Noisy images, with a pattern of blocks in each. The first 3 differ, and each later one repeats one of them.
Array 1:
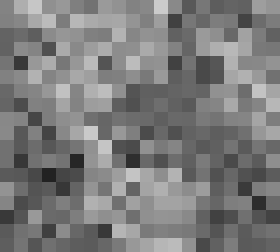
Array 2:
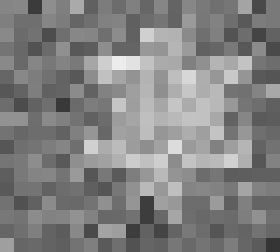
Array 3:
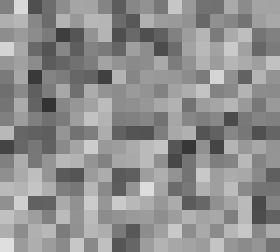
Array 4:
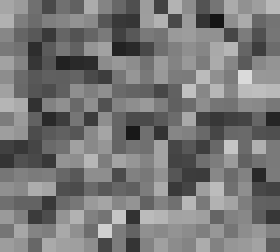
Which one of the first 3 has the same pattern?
3
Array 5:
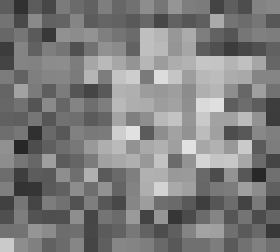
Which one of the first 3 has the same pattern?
2
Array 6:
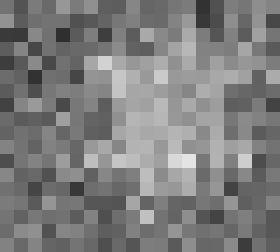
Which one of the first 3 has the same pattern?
2
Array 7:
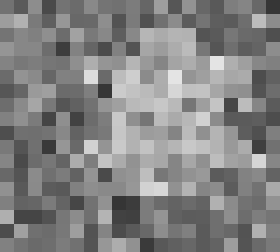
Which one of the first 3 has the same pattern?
2
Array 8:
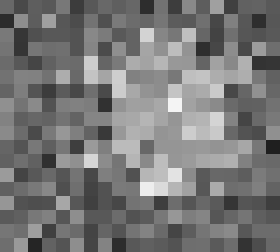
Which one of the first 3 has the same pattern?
2
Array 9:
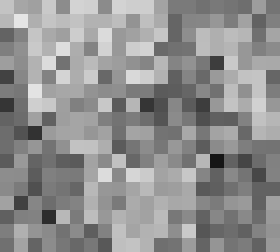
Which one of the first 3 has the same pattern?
1
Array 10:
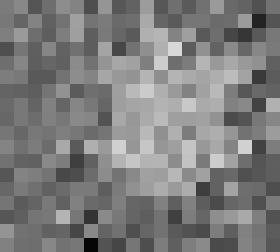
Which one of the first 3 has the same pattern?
2
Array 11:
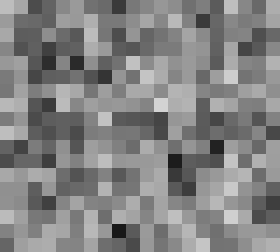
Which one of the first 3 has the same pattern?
3
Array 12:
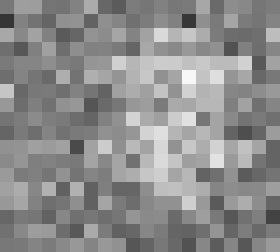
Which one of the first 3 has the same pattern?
2
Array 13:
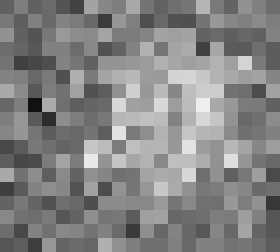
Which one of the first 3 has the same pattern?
2
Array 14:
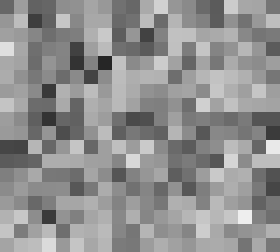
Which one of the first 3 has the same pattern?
3
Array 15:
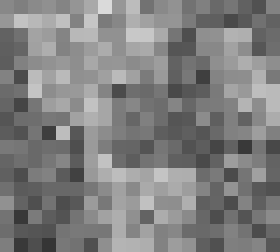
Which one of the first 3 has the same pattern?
1
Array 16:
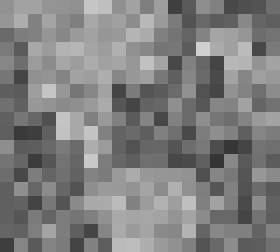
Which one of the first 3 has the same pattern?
1
